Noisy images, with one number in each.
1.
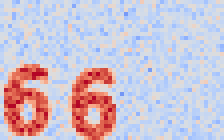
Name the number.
66
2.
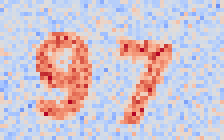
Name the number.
97
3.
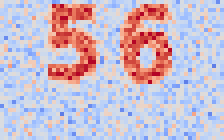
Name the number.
56
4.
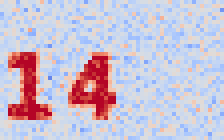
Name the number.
14
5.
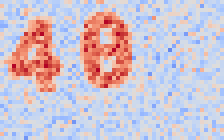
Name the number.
40
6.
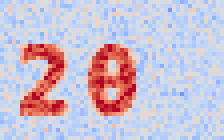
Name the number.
20
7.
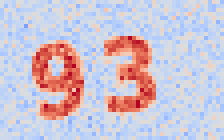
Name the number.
93
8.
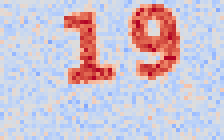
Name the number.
19
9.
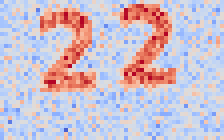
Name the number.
22
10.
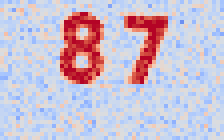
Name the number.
87
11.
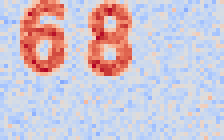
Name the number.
68
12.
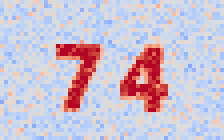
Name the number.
74
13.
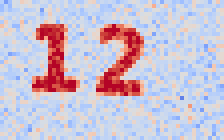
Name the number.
12
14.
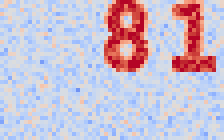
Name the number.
81
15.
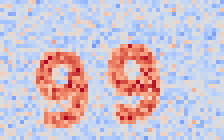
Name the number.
99
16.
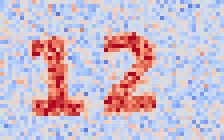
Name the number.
12
